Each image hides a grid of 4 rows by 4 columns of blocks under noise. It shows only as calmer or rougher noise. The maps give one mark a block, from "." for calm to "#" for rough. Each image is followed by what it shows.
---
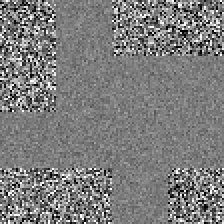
# . # #
# . . .
. . . .
# # . #
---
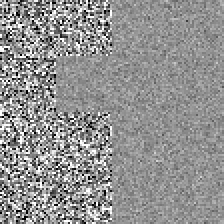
# # . .
# . . .
# # . .
# # . .
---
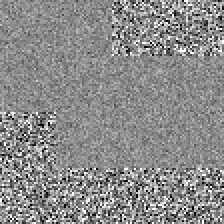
. . # #
. . . .
# . . .
# # # #
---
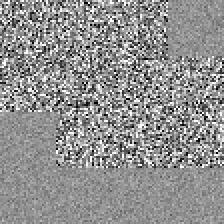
# # # .
# # # #
. # # #
. . . .
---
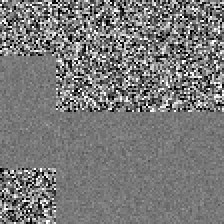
# # # #
. # # #
. . . .
# . . .
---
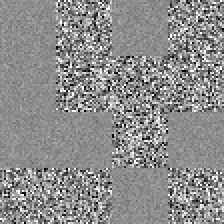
. # . #
. # # #
. . # .
# # . #
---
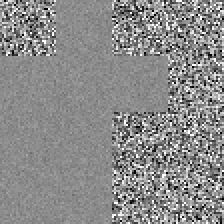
# . # #
. . . #
. . # #
. . # #
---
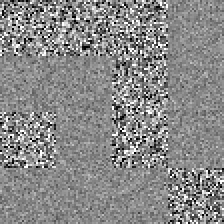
# # # .
. . # .
# . # .
. . . #
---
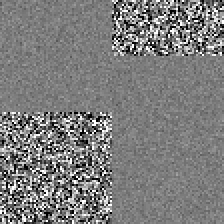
. . # #
. . . .
# # . .
# # . .
